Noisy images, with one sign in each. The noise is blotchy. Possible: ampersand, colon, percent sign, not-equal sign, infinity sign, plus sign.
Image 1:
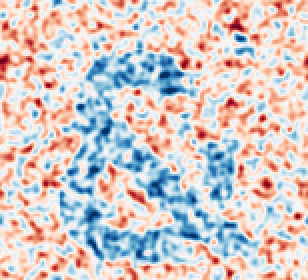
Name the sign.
ampersand
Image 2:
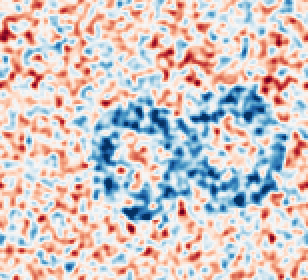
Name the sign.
infinity sign
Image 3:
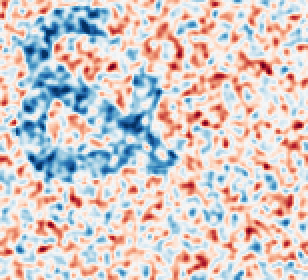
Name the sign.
ampersand
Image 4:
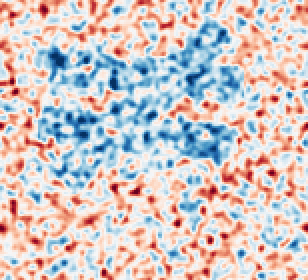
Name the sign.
not-equal sign
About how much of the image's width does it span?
two thirds
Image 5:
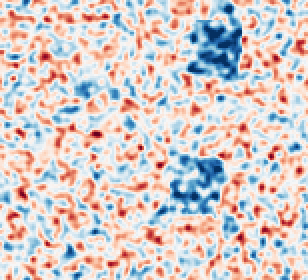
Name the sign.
colon
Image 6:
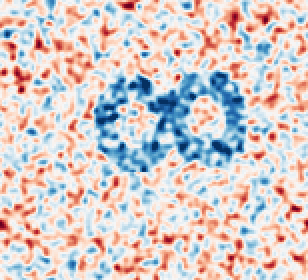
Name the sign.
infinity sign
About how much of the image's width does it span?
half
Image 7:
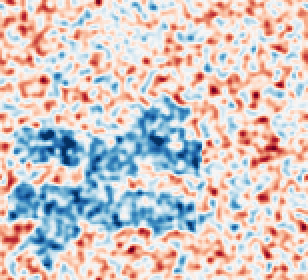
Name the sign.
not-equal sign
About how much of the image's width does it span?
two thirds
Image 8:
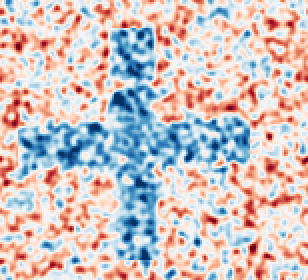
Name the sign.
plus sign
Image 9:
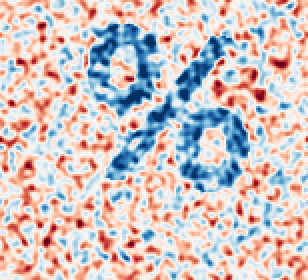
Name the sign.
percent sign
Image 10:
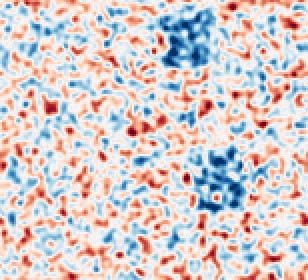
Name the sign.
colon
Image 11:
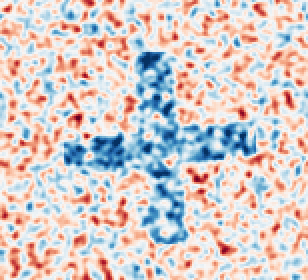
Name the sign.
plus sign
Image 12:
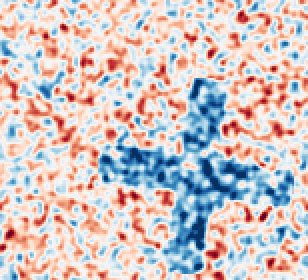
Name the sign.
plus sign
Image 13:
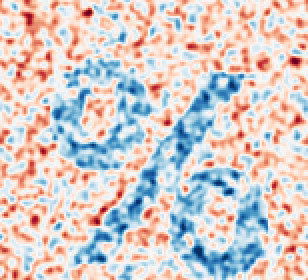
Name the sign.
percent sign
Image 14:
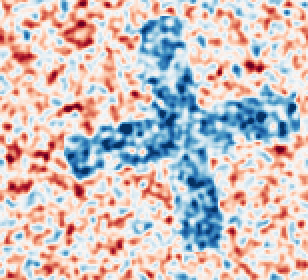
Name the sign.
plus sign
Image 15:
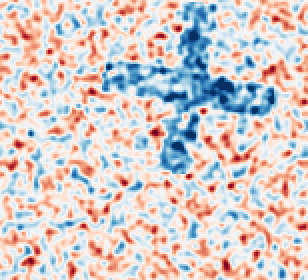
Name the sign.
plus sign
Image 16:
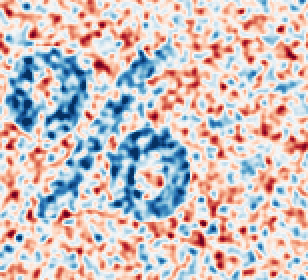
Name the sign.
percent sign
